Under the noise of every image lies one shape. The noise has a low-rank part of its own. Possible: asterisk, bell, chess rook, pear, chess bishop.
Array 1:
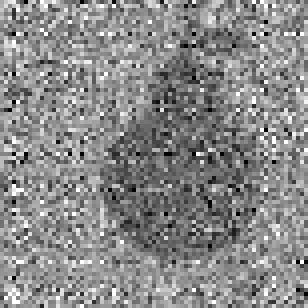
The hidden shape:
pear
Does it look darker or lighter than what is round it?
darker
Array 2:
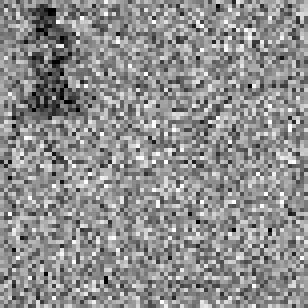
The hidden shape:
chess bishop
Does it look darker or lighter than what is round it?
darker
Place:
top left
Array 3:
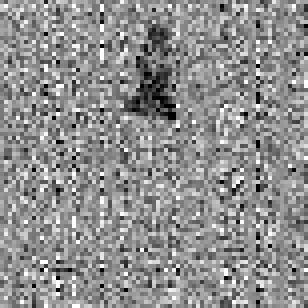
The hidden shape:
chess bishop
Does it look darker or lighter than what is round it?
darker
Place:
top middle
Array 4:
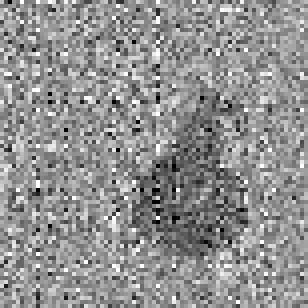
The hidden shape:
pear
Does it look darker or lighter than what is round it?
darker
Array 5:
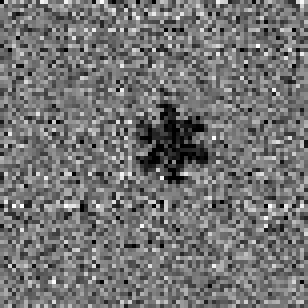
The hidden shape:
asterisk
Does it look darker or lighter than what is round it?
darker
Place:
centre
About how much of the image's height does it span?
a quarter
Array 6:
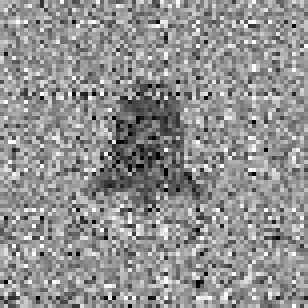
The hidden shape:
bell
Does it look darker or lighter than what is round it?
darker
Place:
centre
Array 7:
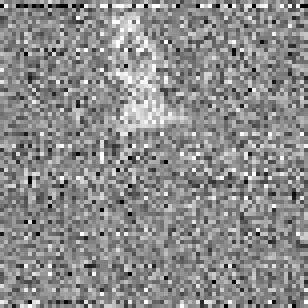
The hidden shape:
chess bishop
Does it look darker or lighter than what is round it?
lighter
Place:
top middle
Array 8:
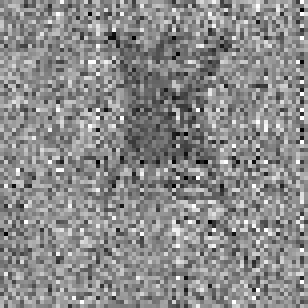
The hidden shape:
chess rook
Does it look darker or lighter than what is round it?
darker
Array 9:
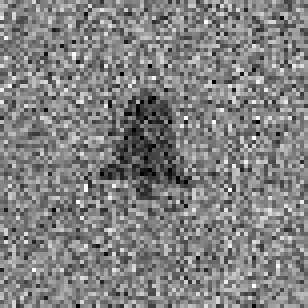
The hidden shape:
bell
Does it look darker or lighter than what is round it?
darker
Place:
centre
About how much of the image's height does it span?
a third
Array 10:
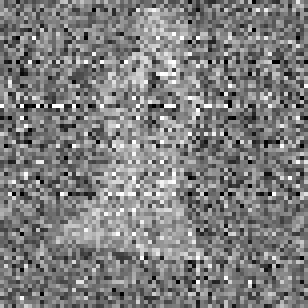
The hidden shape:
chess bishop
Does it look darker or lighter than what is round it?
lighter
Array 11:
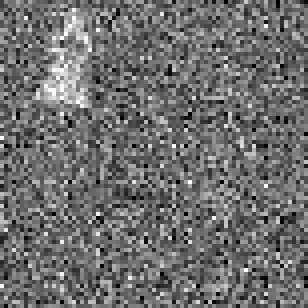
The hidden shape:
chess bishop
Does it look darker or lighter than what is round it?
lighter
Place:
top left
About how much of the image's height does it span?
a third
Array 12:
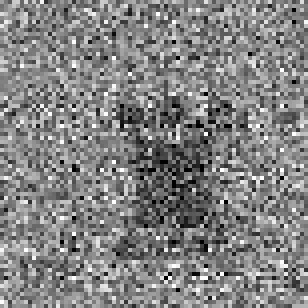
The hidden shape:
chess rook
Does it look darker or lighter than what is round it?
darker
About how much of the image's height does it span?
half
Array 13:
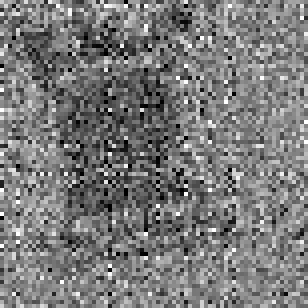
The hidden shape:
chess rook
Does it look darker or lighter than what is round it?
darker
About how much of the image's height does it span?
nearly all
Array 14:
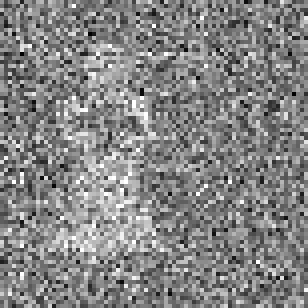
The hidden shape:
chess bishop
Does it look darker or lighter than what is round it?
lighter
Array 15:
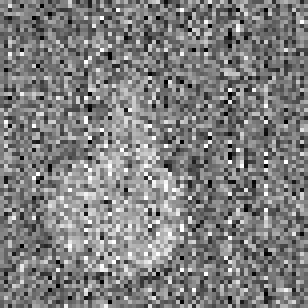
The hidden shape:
pear
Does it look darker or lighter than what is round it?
lighter
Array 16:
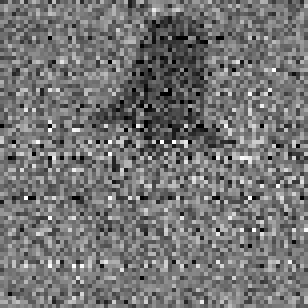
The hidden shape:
bell
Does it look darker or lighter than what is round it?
darker
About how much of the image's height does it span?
half
